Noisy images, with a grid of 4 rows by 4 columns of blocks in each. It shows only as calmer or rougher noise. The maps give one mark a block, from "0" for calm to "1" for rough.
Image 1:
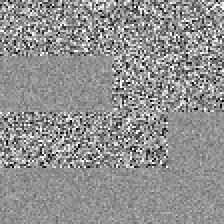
1 1 1 1
0 0 1 1
1 1 1 0
0 0 0 0
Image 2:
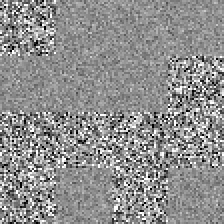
1 0 0 0
0 0 0 1
1 1 1 1
1 0 1 0
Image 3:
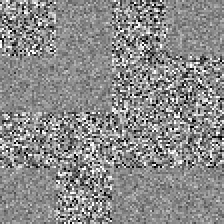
1 0 1 0
0 0 1 1
1 1 1 1
0 1 0 0
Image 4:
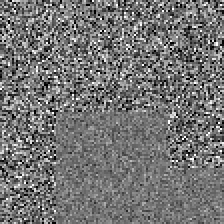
1 1 1 1
1 1 1 1
1 0 0 1
1 0 0 0
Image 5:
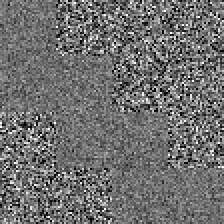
0 1 1 1
0 0 1 1
1 0 0 1
1 1 0 0
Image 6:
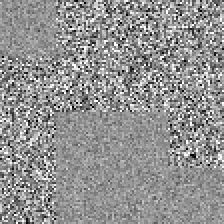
0 1 1 1
1 1 1 1
1 0 0 1
1 0 0 0
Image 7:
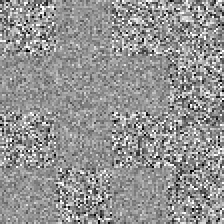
1 0 1 1
0 0 0 1
1 0 1 1
0 1 0 1
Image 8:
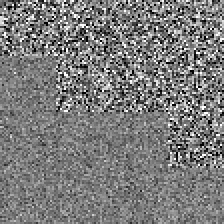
1 1 1 1
0 1 1 1
0 0 0 1
0 0 0 0
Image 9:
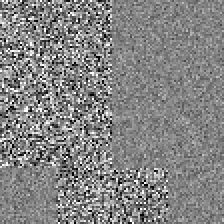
1 1 0 0
1 1 0 0
1 1 0 0
0 1 1 0
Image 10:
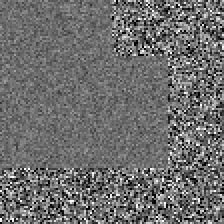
0 0 1 1
0 0 0 1
0 0 0 1
1 1 1 1
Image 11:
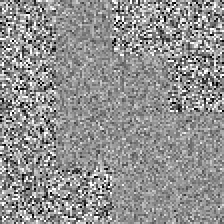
1 0 1 1
1 0 0 1
1 0 0 0
1 1 0 0
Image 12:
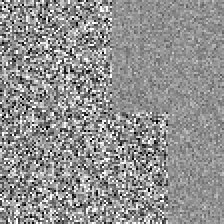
1 1 0 0
1 1 0 0
1 1 1 0
1 1 1 0
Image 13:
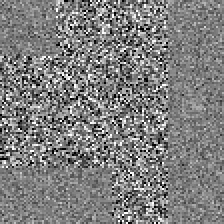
0 1 1 0
1 1 1 0
1 1 1 0
0 0 1 0
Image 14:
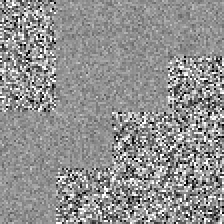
1 0 0 0
1 0 0 1
0 0 1 1
0 1 1 1
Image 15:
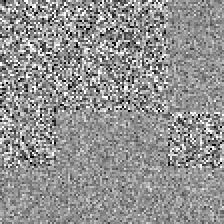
1 1 1 0
1 1 1 0
1 0 0 1
0 0 0 0
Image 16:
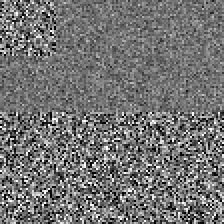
1 0 0 0
0 0 0 0
1 1 1 1
1 1 1 1
